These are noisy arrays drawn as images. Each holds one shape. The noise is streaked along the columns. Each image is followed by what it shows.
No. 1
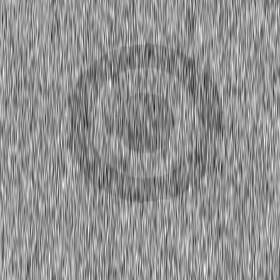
dark bullseye
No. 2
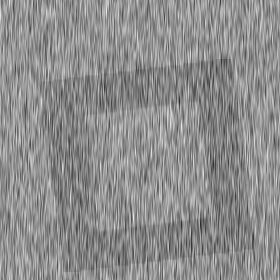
dark square frame
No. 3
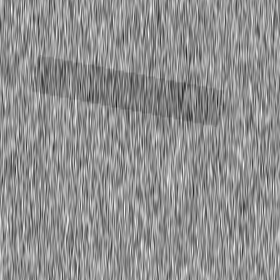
dark bar
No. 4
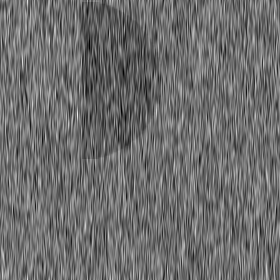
dark half disc
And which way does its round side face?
right
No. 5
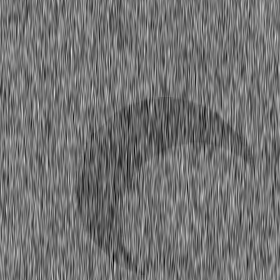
dark crescent
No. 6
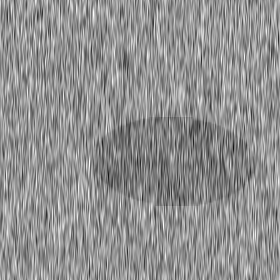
dark ellipse
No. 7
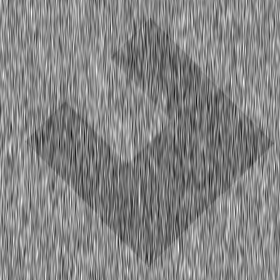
dark square with a notch
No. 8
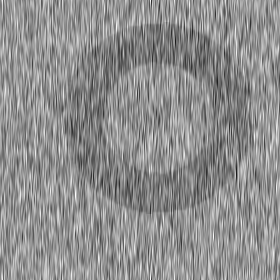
dark ring
